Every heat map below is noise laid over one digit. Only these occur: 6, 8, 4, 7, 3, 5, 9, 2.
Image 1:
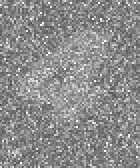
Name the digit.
4
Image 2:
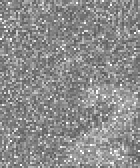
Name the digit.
2
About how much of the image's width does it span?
half
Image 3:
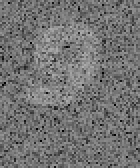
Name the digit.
9
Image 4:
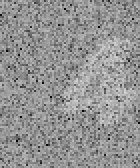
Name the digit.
4
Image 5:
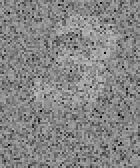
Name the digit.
3
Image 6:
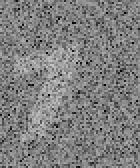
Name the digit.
7
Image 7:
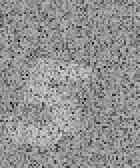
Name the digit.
5
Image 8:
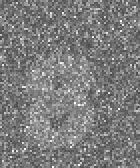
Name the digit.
8
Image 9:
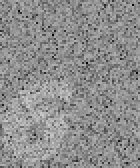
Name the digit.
6
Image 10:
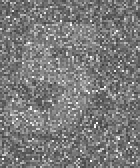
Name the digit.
5
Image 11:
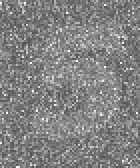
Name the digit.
5
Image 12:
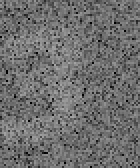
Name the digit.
3
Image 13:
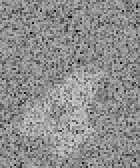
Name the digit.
4
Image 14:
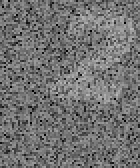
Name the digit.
2
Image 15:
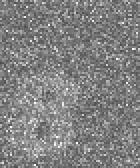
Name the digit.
8
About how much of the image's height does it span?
half
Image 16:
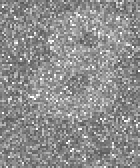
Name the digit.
8
